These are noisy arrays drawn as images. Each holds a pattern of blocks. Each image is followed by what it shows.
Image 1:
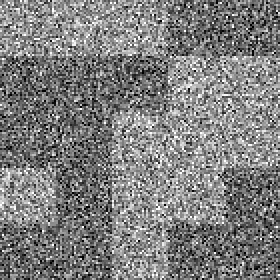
no symmetry
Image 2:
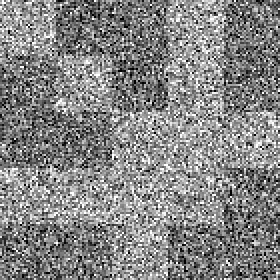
mirrored about the diagonal from the top left
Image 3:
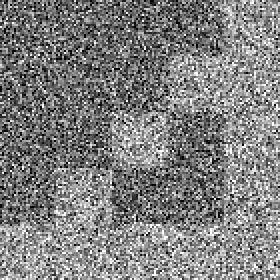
mirrored about the diagonal from the top left
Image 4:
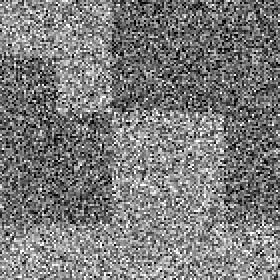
no symmetry
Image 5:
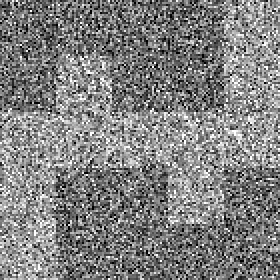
the same after a half turn
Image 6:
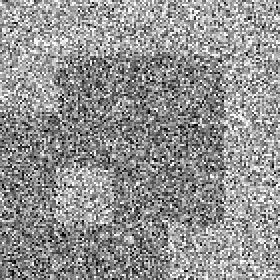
mirrored about the diagonal from the bottom left
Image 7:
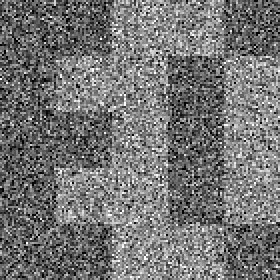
top and bottom mirror each other
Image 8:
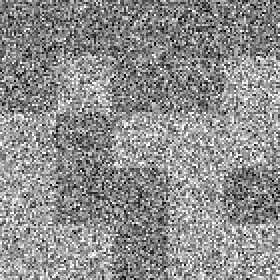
no symmetry
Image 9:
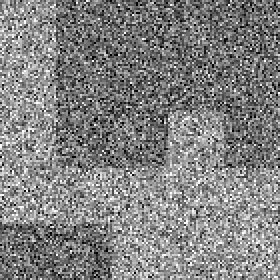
no symmetry
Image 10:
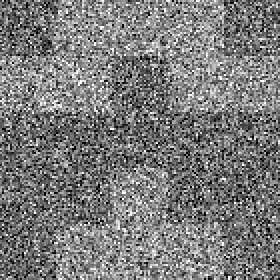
left and right mirror each other
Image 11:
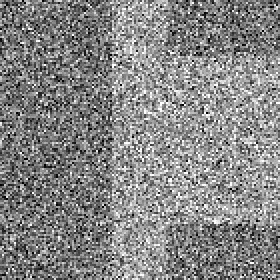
top and bottom mirror each other
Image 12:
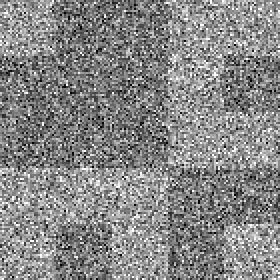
mirrored about the diagonal from the top left
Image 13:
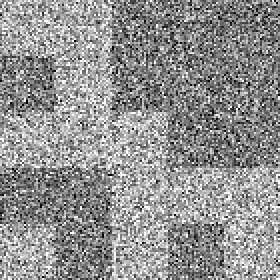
mirrored about the diagonal from the bottom left
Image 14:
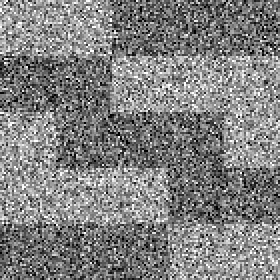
the same after a half turn
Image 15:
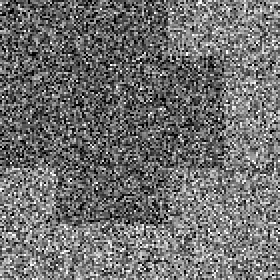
mirrored about the diagonal from the top left
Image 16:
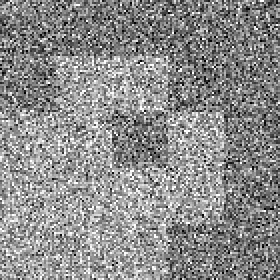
mirrored about the diagonal from the bottom left
